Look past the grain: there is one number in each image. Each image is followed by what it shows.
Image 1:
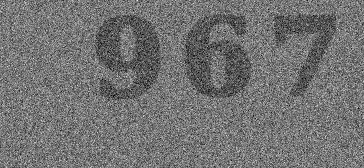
967
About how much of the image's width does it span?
two thirds
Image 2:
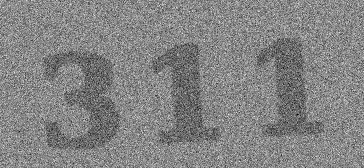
311
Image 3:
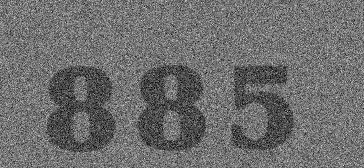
885
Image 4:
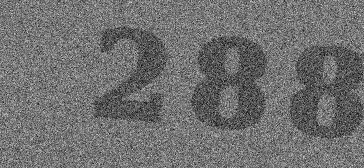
288
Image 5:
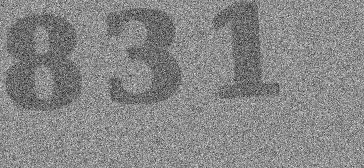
831
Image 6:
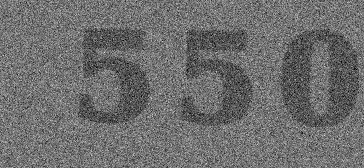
550
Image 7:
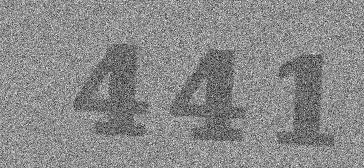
441
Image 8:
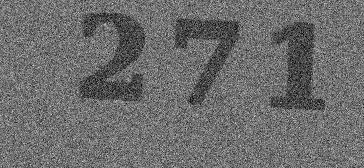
271
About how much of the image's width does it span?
two thirds
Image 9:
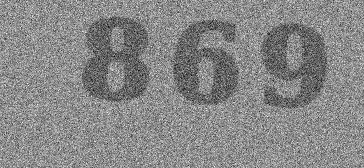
869
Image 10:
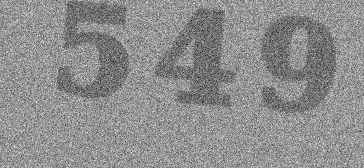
549
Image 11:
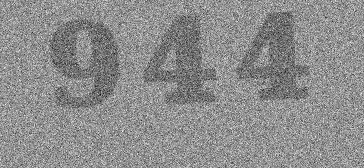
944
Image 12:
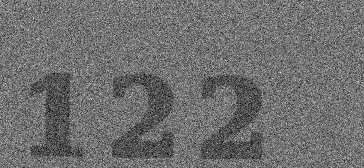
122
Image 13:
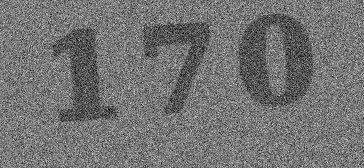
170
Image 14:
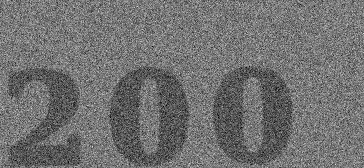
200
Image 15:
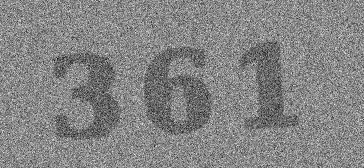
361
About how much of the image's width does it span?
two thirds
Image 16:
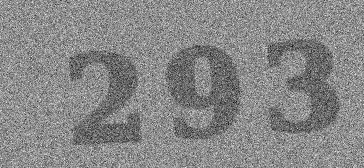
293
